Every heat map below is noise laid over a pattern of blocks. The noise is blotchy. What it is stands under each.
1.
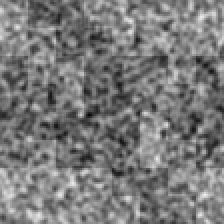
the same after a half turn
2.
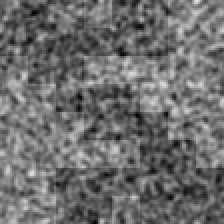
the same after a half turn
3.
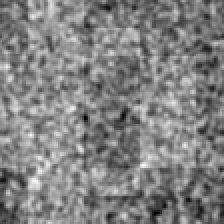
top and bottom mirror each other
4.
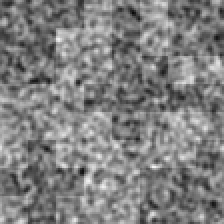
mirrored about the diagonal from the bottom left
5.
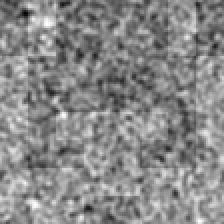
left and right mirror each other
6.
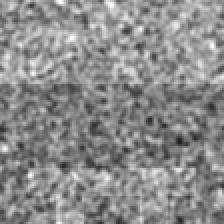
left and right mirror each other
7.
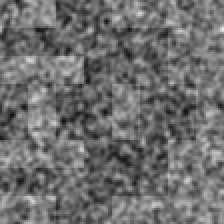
top and bottom mirror each other
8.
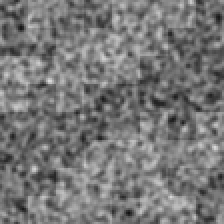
the same after a half turn
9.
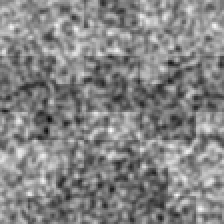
left and right mirror each other
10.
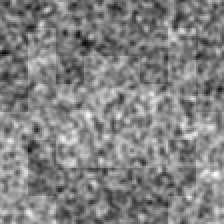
left and right mirror each other
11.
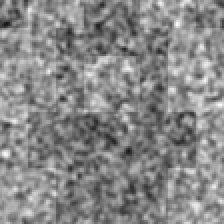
left and right mirror each other
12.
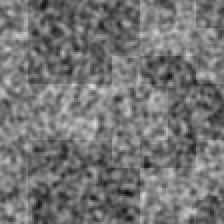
top and bottom mirror each other
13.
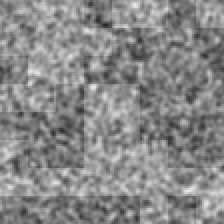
no symmetry
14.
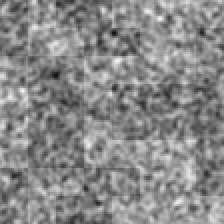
top and bottom mirror each other
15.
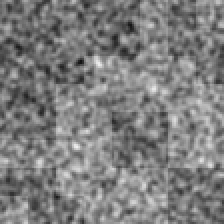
mirrored about the diagonal from the top left
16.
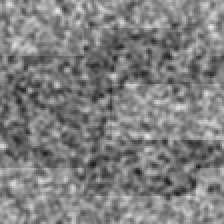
top and bottom mirror each other
